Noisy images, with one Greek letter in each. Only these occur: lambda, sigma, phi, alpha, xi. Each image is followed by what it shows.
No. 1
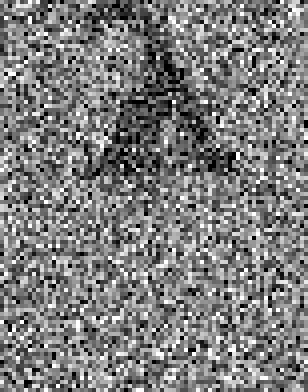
dark lambda
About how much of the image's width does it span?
half
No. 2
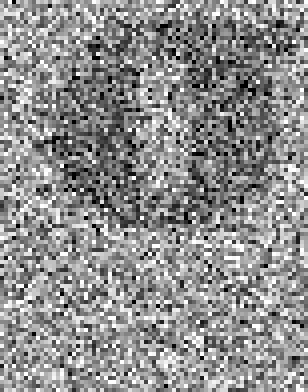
dark sigma
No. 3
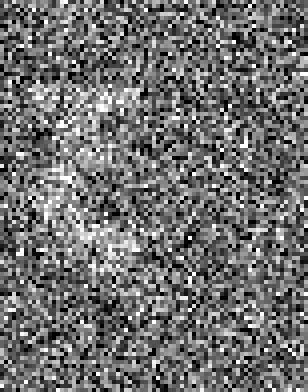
light xi
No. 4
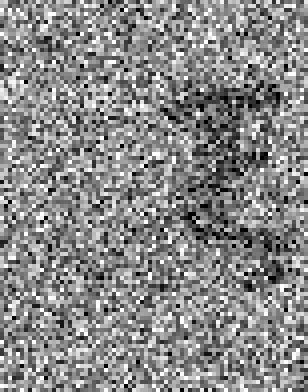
dark xi
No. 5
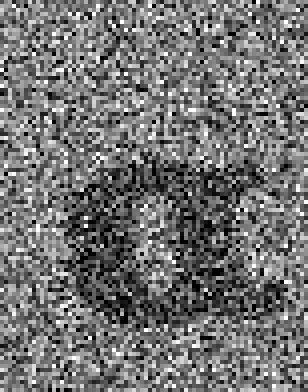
dark alpha
